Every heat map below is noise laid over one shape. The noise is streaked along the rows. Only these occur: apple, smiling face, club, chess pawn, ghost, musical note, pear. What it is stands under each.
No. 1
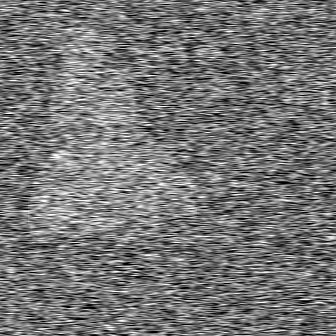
light chess pawn
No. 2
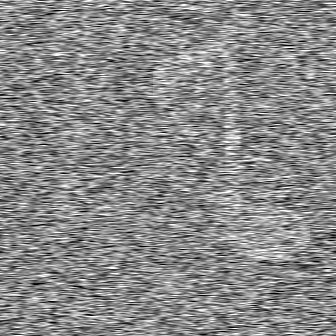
light musical note
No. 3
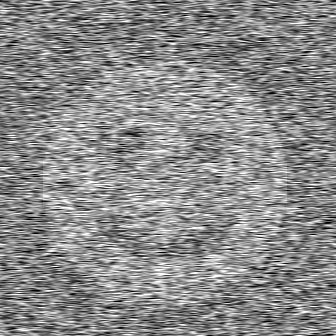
light smiling face
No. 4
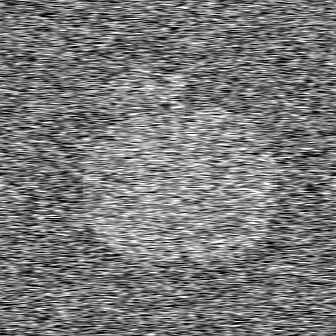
light apple
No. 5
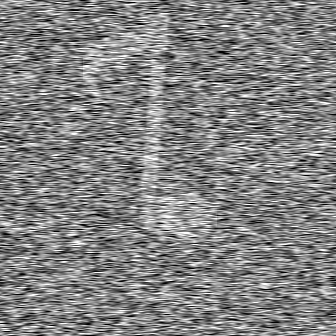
light musical note
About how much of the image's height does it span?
two thirds
